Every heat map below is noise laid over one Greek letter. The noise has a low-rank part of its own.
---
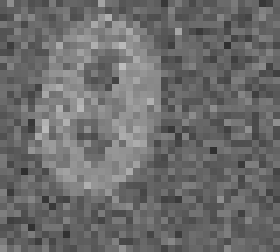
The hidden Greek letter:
theta
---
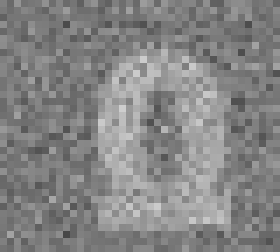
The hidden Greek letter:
omega
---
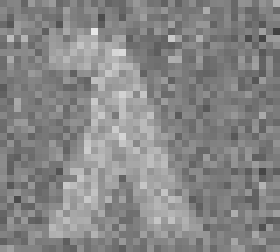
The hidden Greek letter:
lambda
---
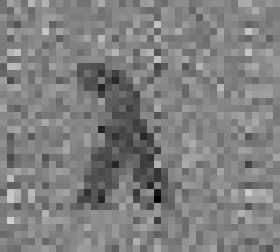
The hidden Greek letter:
lambda
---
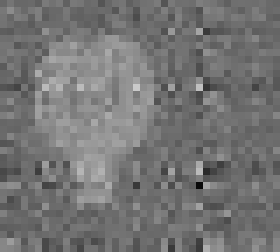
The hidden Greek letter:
phi
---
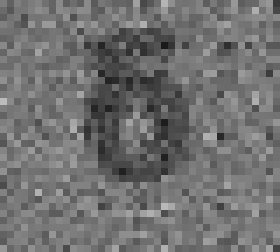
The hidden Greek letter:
delta
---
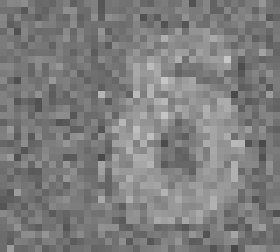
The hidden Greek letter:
delta
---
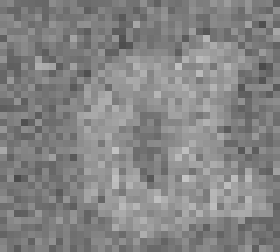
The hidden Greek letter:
alpha
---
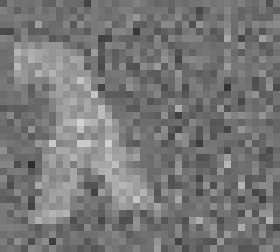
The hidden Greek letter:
lambda
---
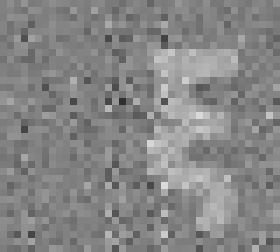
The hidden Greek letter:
xi
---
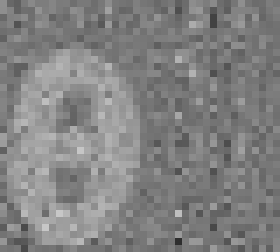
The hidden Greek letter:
theta
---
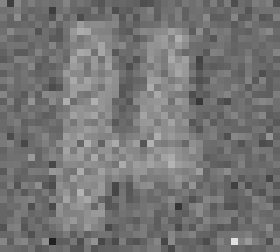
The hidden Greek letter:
mu
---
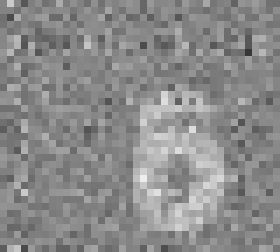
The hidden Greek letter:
delta
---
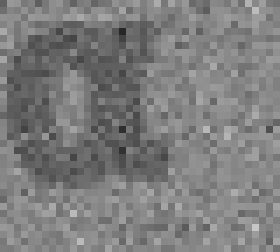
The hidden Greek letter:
alpha
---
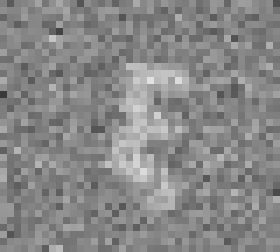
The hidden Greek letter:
xi
